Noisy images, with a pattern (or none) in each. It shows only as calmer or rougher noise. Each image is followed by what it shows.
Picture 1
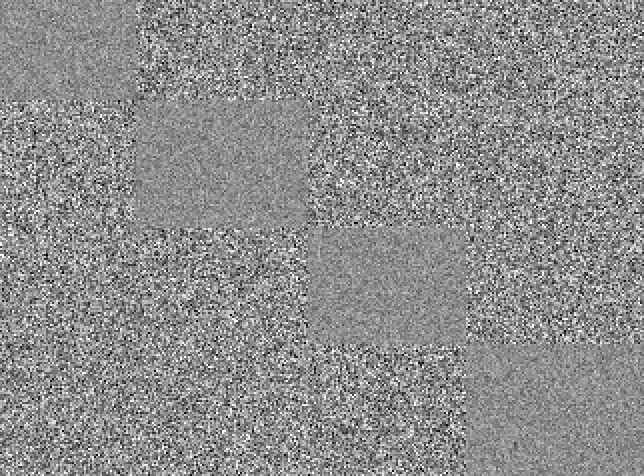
blocks along the diagonal
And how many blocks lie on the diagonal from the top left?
4
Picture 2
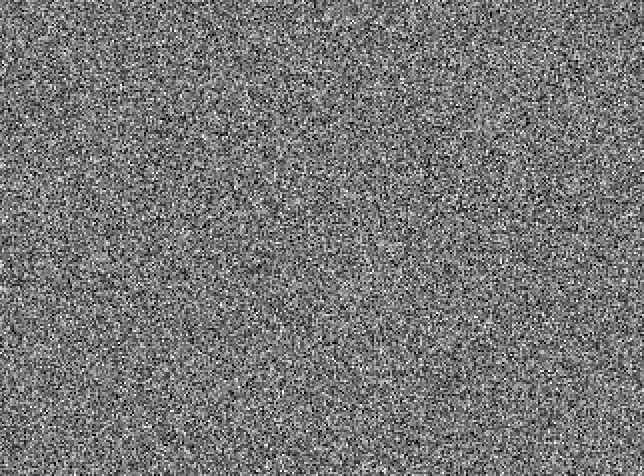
only noise
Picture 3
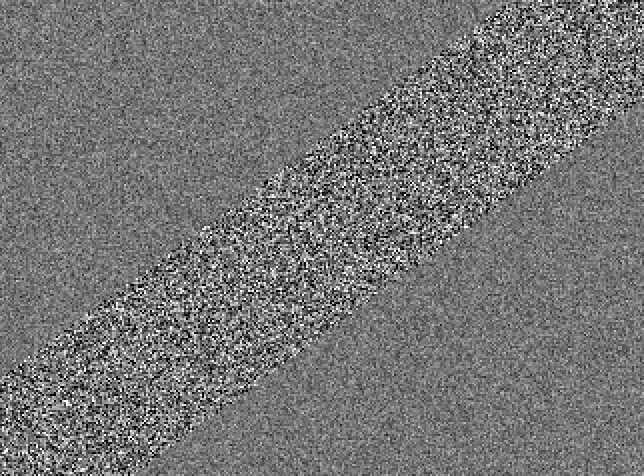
a diagonal band
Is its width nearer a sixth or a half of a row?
a half
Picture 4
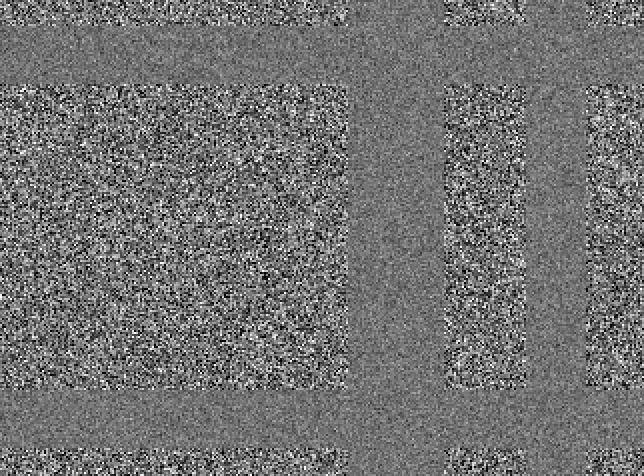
bands of rows crossing bands of columns
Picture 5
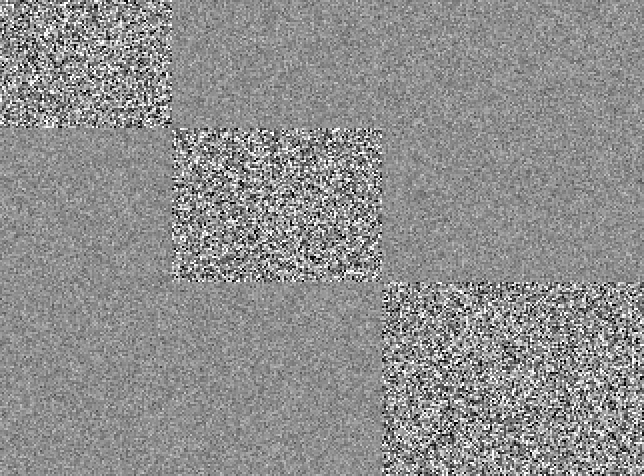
blocks along the diagonal
